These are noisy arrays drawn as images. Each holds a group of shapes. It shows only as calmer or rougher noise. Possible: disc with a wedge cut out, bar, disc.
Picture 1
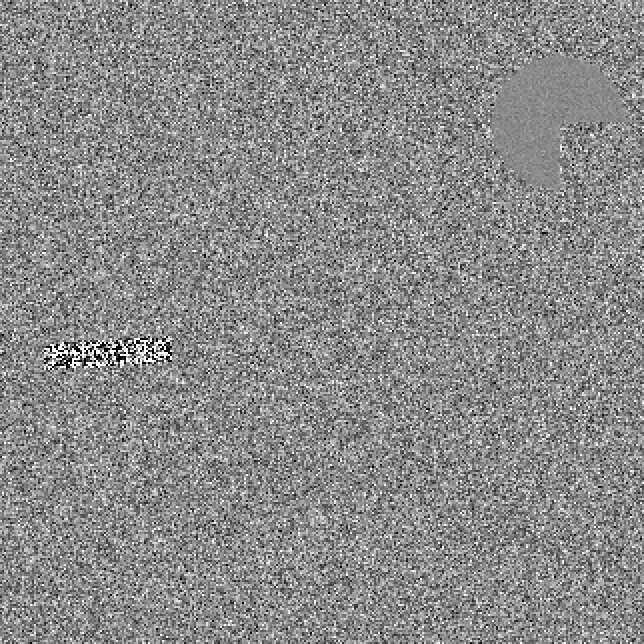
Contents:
top right: calm disc with a wedge cut out; middle left: rough bar
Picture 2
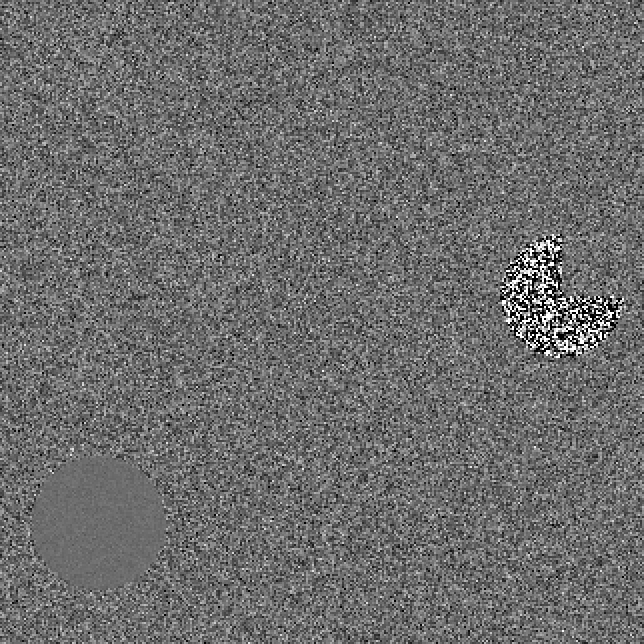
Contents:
middle right: rough disc with a wedge cut out; bottom left: calm disc
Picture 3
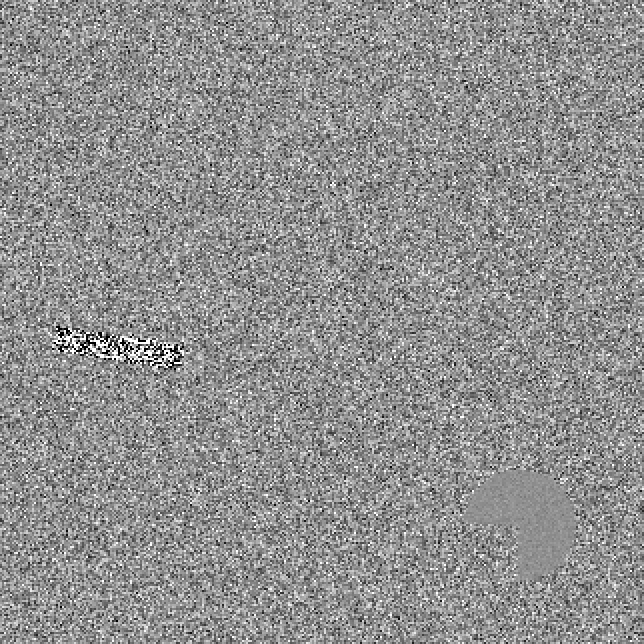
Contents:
middle left: rough bar; bottom right: calm disc with a wedge cut out
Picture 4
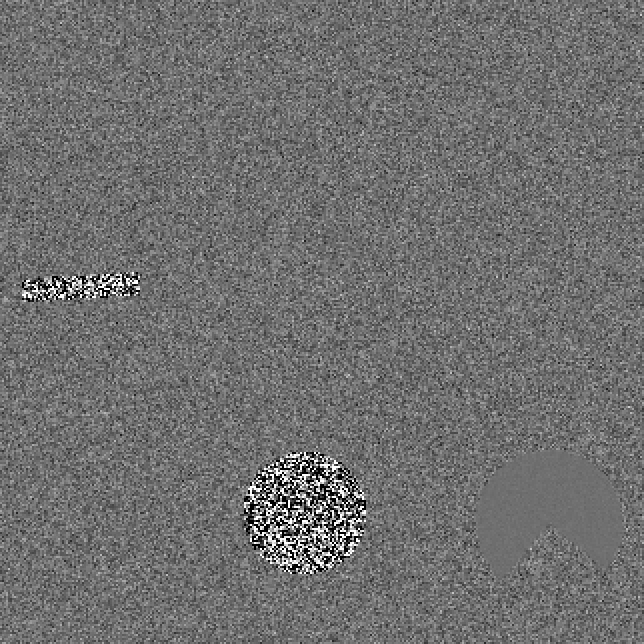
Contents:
middle left: rough bar; bottom middle: rough disc; bottom right: calm disc with a wedge cut out
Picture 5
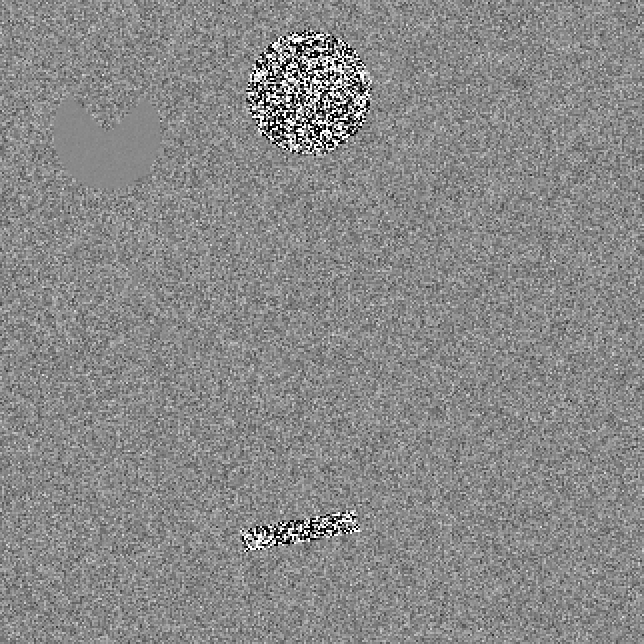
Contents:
top left: calm disc with a wedge cut out; top middle: rough disc; bottom middle: rough bar
